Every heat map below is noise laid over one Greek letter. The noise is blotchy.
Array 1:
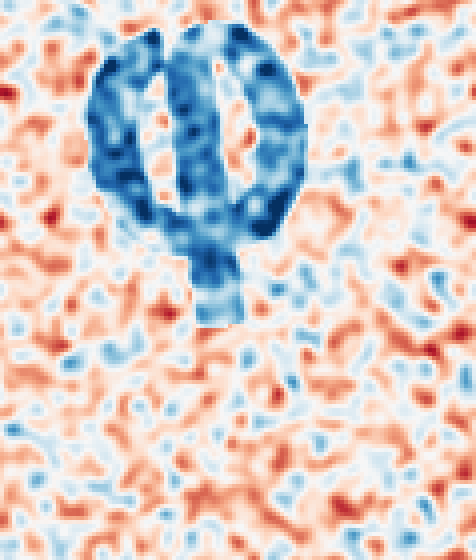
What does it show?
blue phi
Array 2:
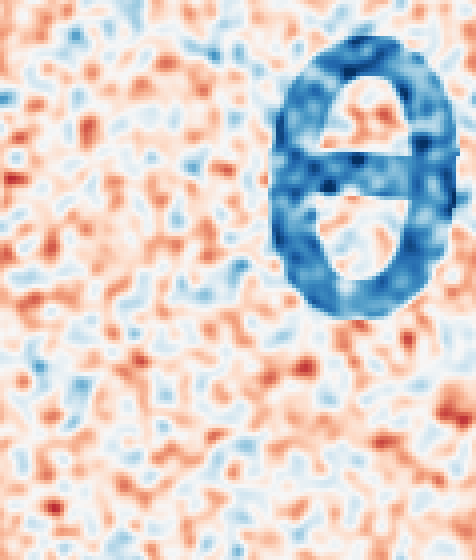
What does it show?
blue theta
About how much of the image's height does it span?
half
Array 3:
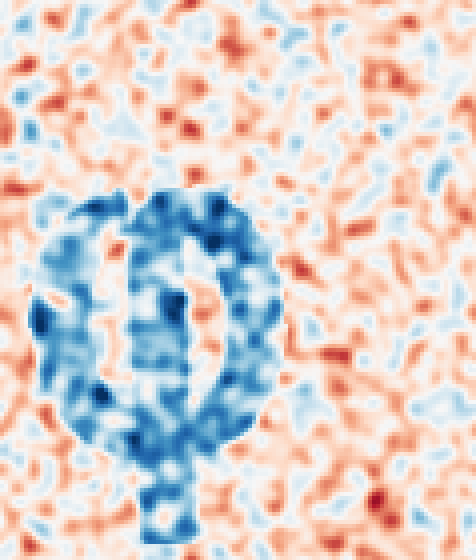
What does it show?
blue phi
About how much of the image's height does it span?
two thirds
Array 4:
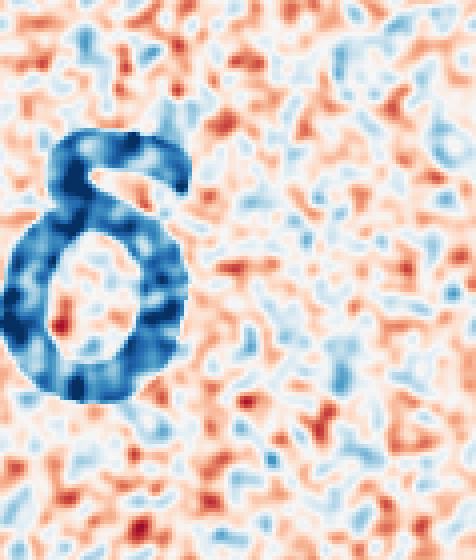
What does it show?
blue delta
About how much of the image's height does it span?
half
